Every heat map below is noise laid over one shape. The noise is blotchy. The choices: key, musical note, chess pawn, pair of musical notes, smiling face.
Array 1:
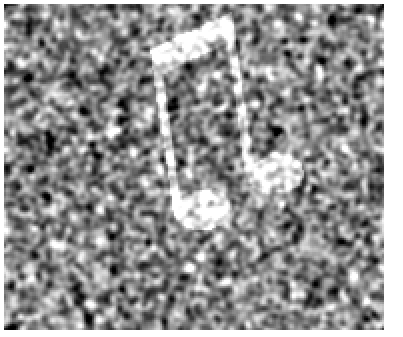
light pair of musical notes
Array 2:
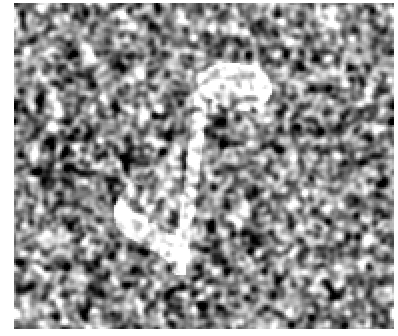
light musical note
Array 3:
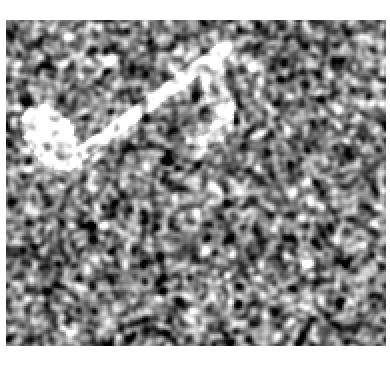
light musical note
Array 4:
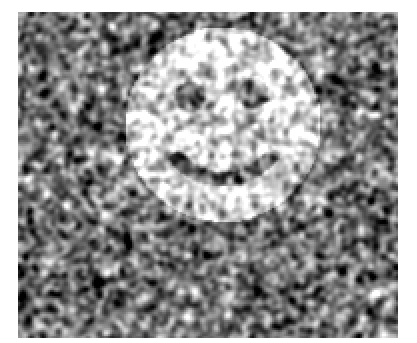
light smiling face
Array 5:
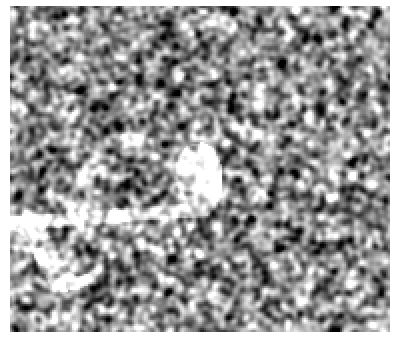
light musical note
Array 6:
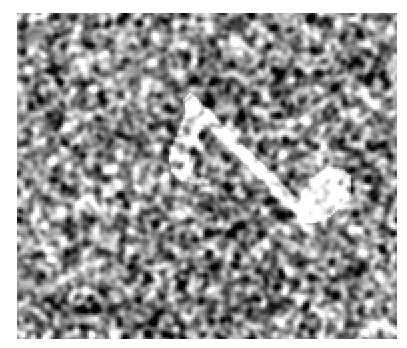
light musical note
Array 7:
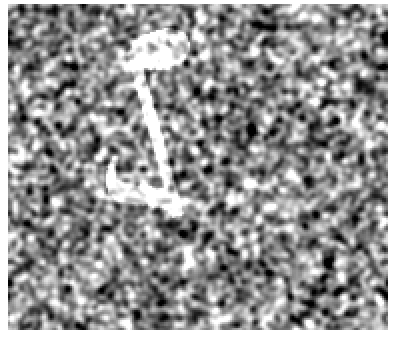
light musical note
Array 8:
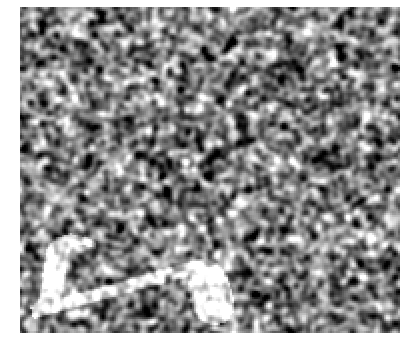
light musical note
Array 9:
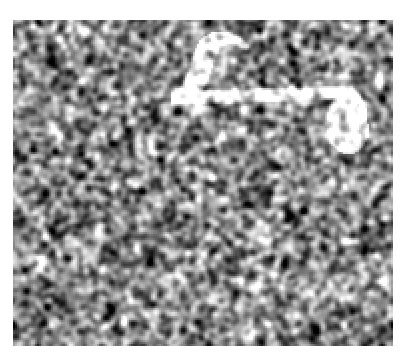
light musical note
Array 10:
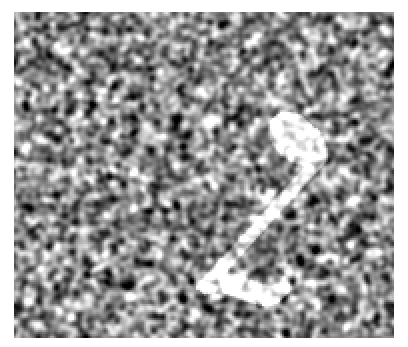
light musical note
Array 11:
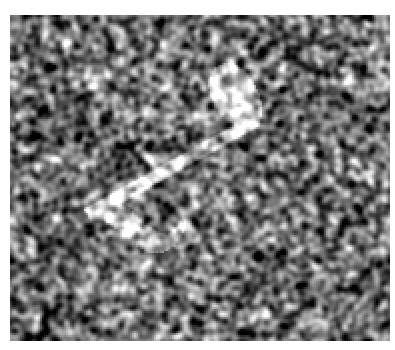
light musical note
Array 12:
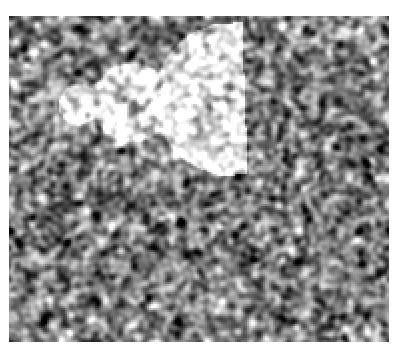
light chess pawn
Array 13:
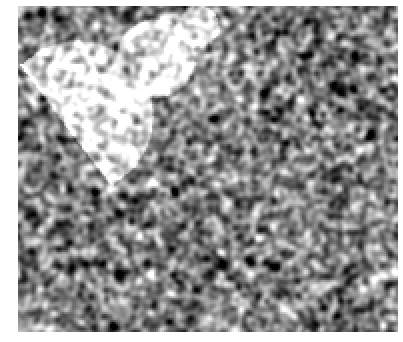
light chess pawn
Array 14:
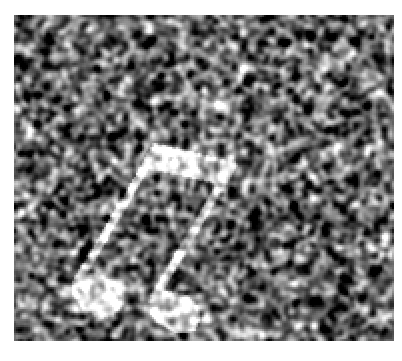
light pair of musical notes
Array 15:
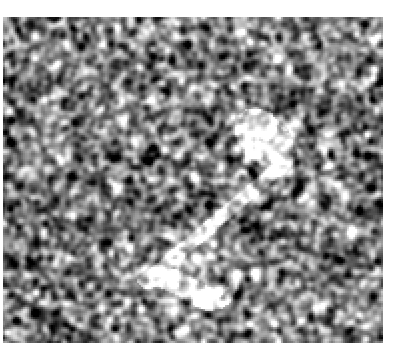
light musical note
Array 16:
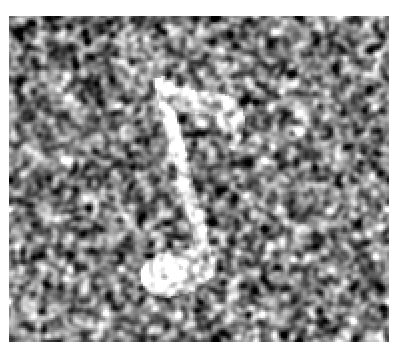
light musical note
